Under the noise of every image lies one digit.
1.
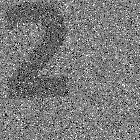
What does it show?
dark 2
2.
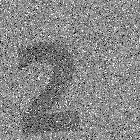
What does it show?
dark 2
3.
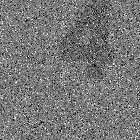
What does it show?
dark 4
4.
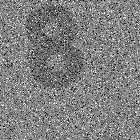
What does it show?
dark 8
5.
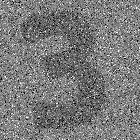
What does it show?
dark 3
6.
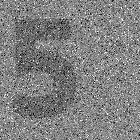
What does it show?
dark 5
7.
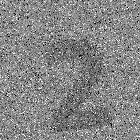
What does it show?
dark 2
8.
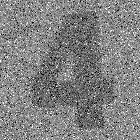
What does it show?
dark 4
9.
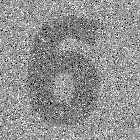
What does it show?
dark 6
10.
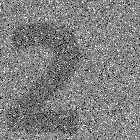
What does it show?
dark 2
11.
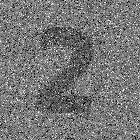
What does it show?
dark 2
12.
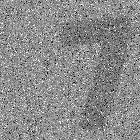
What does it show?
dark 7
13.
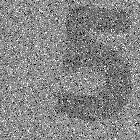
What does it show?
dark 5
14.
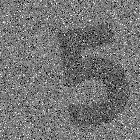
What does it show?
dark 5
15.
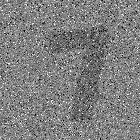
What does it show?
dark 7
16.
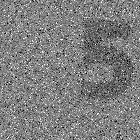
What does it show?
dark 5
